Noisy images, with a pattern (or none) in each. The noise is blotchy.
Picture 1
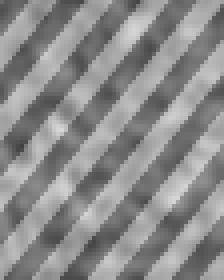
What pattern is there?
diagonal stripes
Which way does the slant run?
bottom left to top right
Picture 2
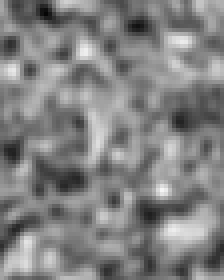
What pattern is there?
only noise
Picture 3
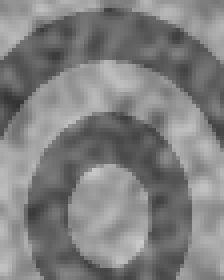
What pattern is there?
rings round one point
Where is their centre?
bottom middle
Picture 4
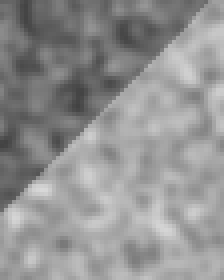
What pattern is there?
a sharp edge
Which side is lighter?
bottom right
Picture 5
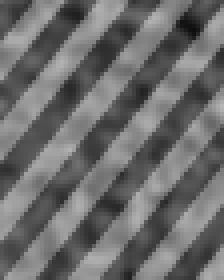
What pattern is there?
diagonal stripes
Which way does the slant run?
bottom left to top right
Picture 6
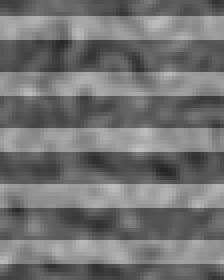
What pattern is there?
horizontal stripes
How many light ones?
5
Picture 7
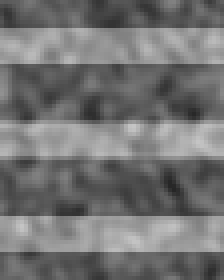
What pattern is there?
horizontal stripes
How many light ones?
3
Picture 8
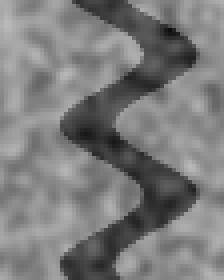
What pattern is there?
a wavy band
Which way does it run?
top to bottom
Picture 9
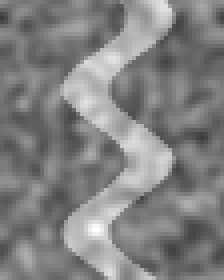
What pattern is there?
a wavy band
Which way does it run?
top to bottom
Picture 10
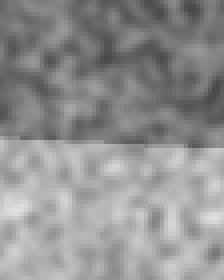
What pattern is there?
a sharp edge
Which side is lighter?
bottom
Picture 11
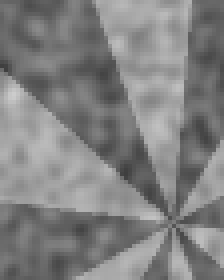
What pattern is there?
spokes from one point
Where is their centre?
bottom right
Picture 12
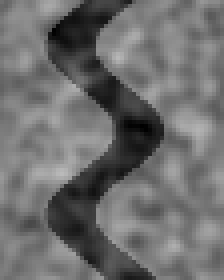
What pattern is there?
a wavy band
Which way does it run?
top to bottom
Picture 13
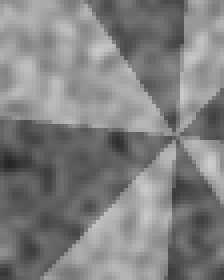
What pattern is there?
spokes from one point
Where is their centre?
middle right
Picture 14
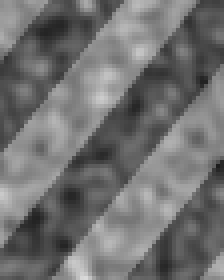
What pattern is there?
diagonal stripes
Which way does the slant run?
bottom left to top right
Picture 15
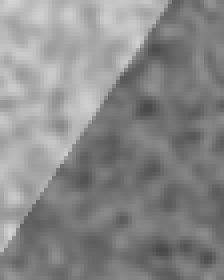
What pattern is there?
a sharp edge
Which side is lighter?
top left
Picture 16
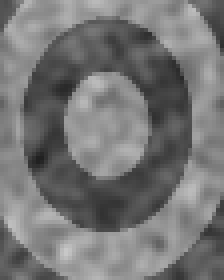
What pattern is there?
rings round one point
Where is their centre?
centre
